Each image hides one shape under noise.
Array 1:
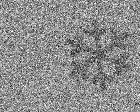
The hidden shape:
snowflake
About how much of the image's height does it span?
two thirds
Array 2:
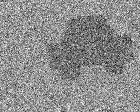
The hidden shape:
car
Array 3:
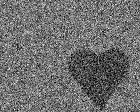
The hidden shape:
heart
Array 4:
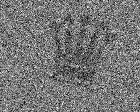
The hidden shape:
chess queen
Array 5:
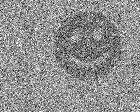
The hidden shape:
smiling face
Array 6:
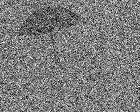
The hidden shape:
umbrella
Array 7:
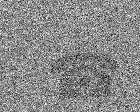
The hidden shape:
telephone
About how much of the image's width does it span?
half
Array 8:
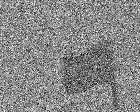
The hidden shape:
flag
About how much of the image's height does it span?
two thirds
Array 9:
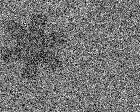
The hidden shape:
asterisk
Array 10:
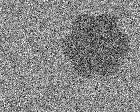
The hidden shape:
flower
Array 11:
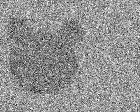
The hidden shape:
bear's head
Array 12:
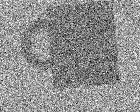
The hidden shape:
cup
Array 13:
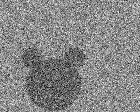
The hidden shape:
bear's head
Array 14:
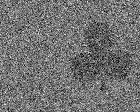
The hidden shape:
club
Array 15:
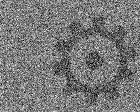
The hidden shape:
gear
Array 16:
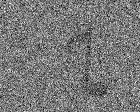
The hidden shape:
musical note
